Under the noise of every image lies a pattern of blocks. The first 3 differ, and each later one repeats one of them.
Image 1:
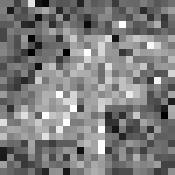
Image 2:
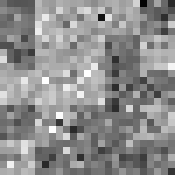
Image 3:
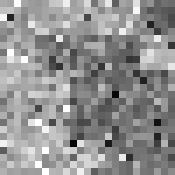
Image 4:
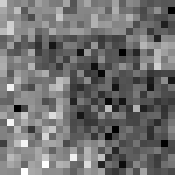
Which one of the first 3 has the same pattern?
3
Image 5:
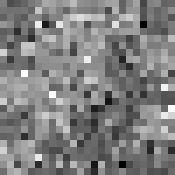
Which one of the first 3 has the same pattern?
2
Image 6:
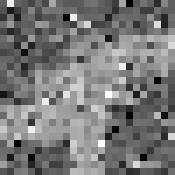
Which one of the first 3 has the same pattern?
1
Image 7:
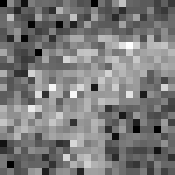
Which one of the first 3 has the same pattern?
1
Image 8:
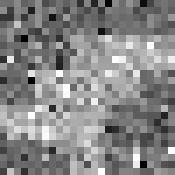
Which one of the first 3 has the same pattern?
1
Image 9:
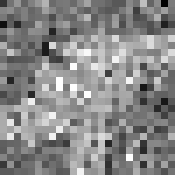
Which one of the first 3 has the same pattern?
1
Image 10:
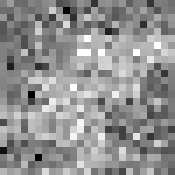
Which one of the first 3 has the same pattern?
1
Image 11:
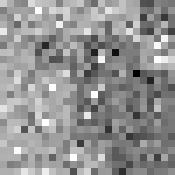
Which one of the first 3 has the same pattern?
3
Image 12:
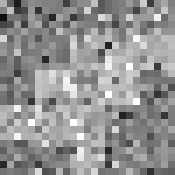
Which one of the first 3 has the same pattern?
1
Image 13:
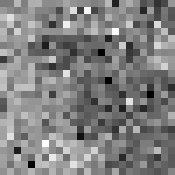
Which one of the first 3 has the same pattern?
3
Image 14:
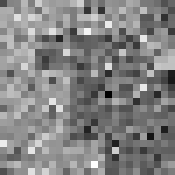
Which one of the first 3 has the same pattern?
3
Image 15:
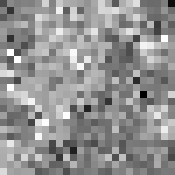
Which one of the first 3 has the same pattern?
2
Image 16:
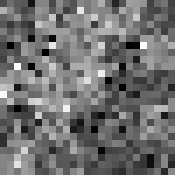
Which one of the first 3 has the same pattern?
2
